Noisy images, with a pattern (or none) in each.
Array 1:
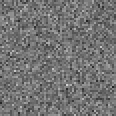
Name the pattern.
only noise
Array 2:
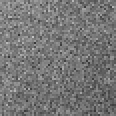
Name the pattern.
a smooth slope
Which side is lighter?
top left
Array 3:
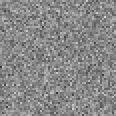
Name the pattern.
only noise
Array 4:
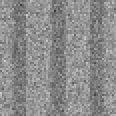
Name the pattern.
vertical stripes
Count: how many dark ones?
3
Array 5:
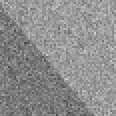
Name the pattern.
a sharp edge
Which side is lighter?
top right
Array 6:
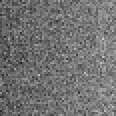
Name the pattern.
a smooth slope
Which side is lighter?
right
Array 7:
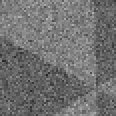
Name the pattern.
spokes from one point
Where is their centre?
bottom right
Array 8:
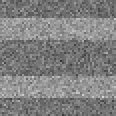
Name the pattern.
horizontal stripes
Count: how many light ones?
2
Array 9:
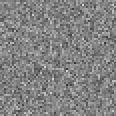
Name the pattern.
only noise
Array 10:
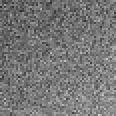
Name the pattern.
a smooth slope
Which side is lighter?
bottom right
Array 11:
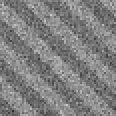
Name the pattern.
diagonal stripes
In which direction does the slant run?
top left to bottom right
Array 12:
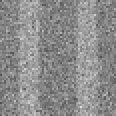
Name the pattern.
vertical stripes
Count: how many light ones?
2
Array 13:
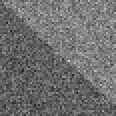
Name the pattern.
a sharp edge
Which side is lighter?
top right
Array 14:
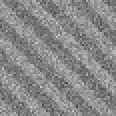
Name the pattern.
diagonal stripes
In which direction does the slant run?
top left to bottom right
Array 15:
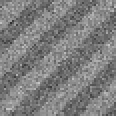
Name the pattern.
diagonal stripes
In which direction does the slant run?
bottom left to top right
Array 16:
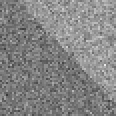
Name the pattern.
a sharp edge
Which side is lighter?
top right
